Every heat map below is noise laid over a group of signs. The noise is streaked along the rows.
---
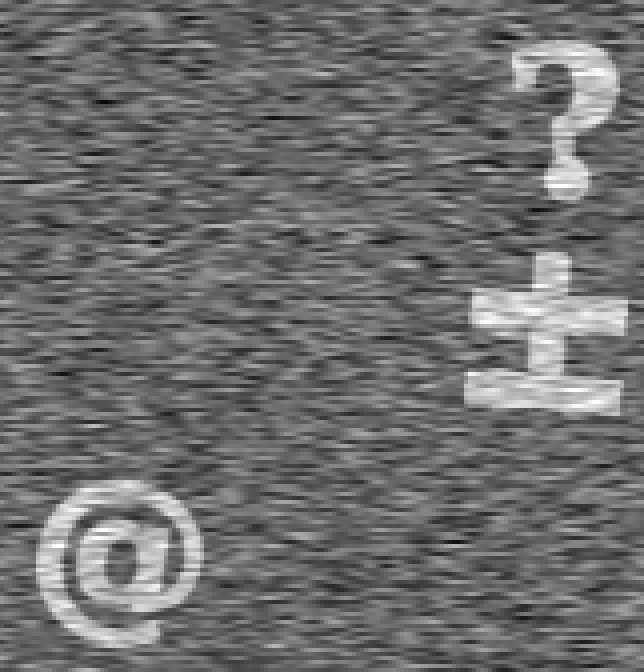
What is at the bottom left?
at sign
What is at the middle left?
nothing
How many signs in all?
3
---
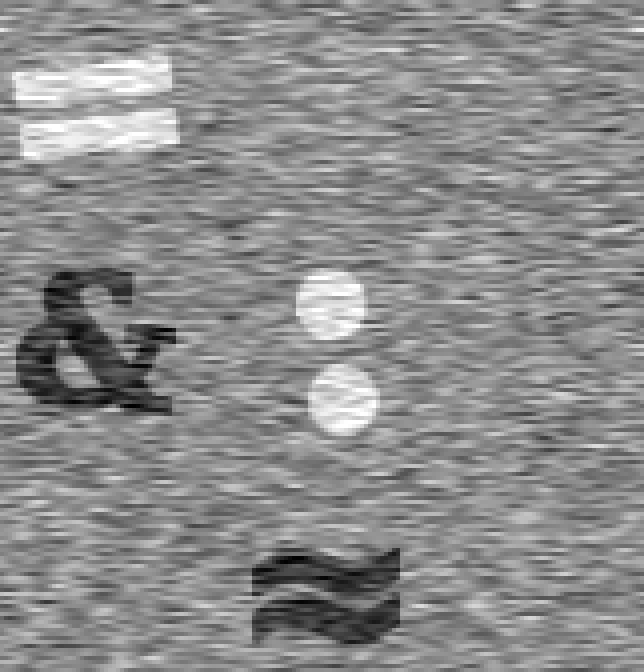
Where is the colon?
centre
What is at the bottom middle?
approximately sign
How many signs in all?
4
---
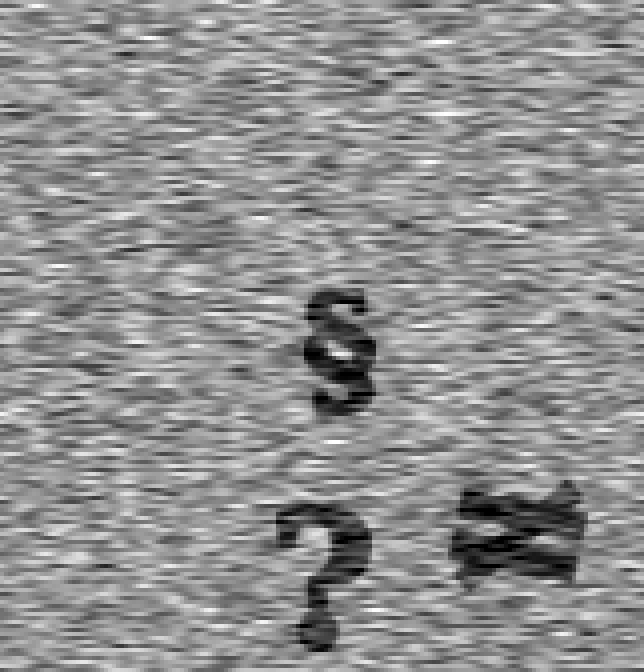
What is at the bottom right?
not-equal sign
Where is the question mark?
bottom middle
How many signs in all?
3
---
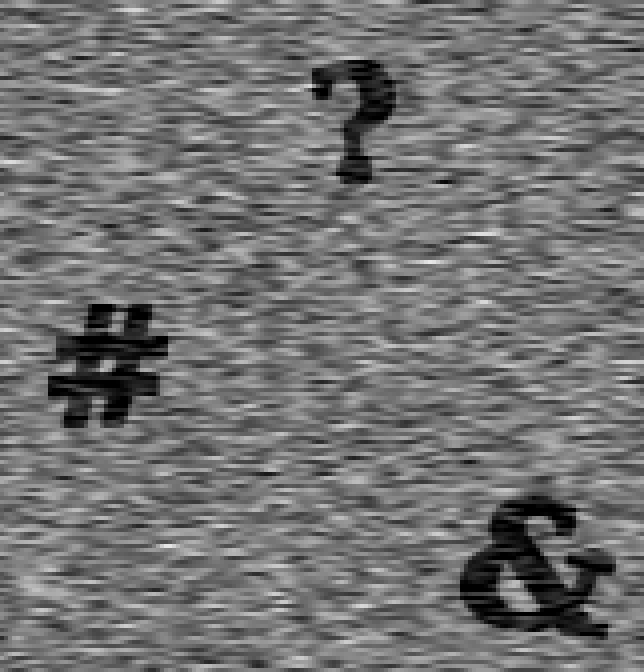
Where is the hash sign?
middle left
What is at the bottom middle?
nothing
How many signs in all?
3
